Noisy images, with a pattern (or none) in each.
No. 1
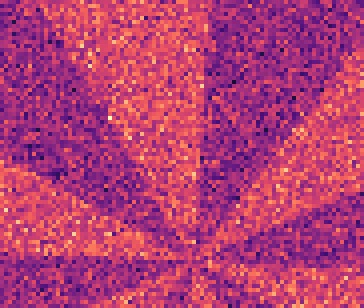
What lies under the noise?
spokes from one point
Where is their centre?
bottom middle
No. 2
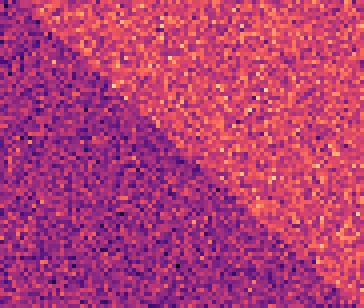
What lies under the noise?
a sharp edge
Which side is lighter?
top right
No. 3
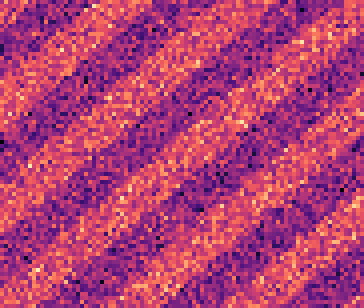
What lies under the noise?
diagonal stripes
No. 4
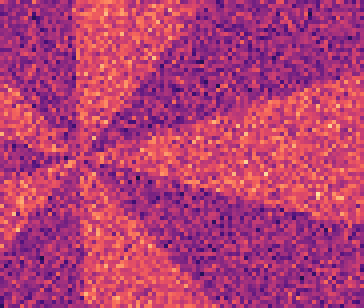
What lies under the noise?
spokes from one point
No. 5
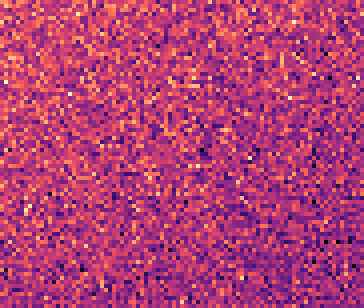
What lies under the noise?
a smooth slope
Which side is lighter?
top left
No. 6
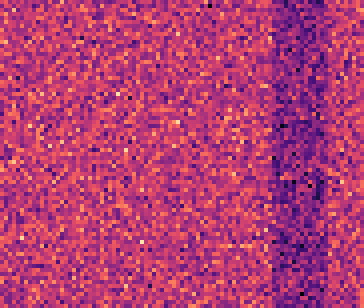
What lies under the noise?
one vertical stripe
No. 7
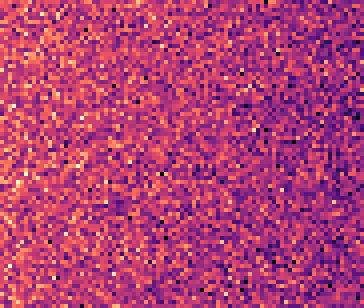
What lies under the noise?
a smooth slope
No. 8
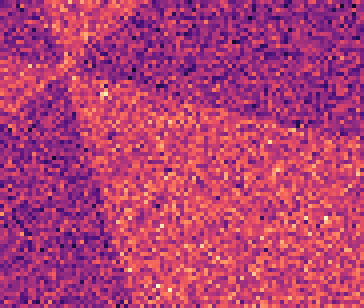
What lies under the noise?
spokes from one point
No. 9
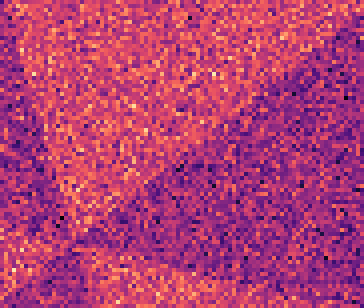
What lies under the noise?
spokes from one point
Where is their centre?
bottom left
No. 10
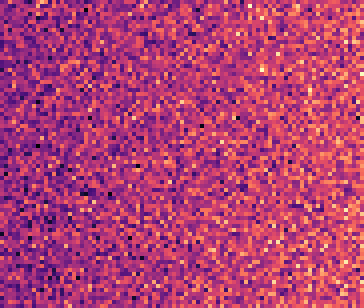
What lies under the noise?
a smooth slope
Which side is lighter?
right
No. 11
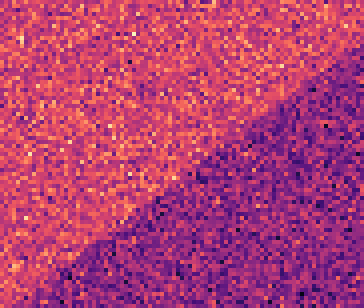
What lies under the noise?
a sharp edge
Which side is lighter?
top left
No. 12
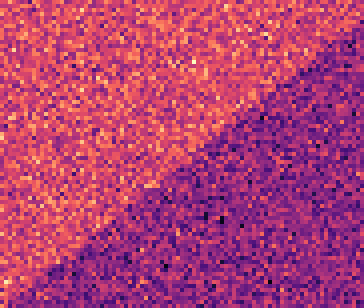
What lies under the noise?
a sharp edge
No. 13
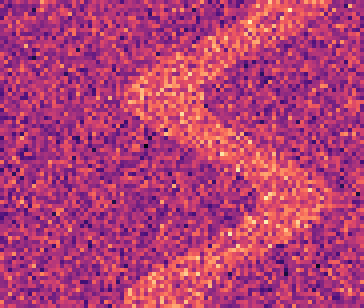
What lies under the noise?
a wavy band
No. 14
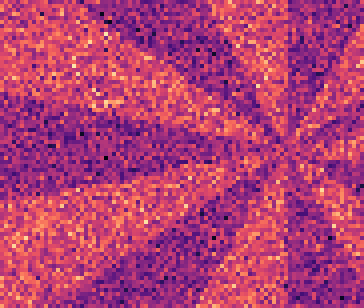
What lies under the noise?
spokes from one point
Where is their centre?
middle right
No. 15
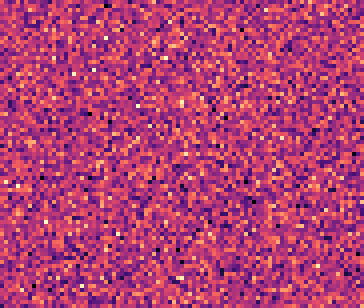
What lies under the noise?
only noise
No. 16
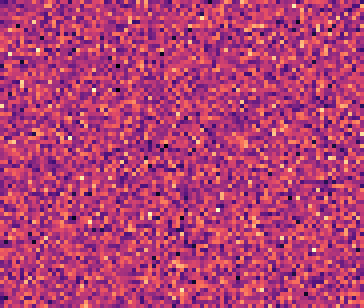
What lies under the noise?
only noise
